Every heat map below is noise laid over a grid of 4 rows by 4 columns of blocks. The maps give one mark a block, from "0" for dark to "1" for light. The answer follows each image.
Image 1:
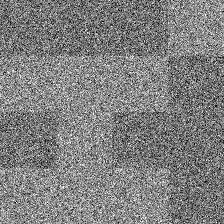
0001
1110
0100
1110
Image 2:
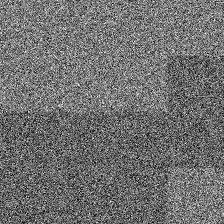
1111
1110
0000
0001
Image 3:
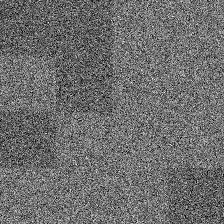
0011
1011
0111
1110
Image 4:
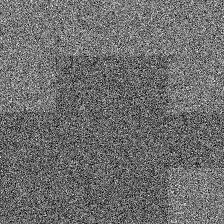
1111
1001
0000
0001
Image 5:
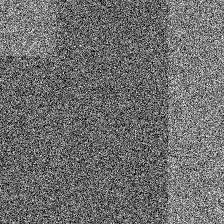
1001
0001
0001
0001
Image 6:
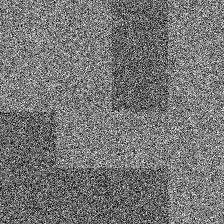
1101
1101
0111
0001
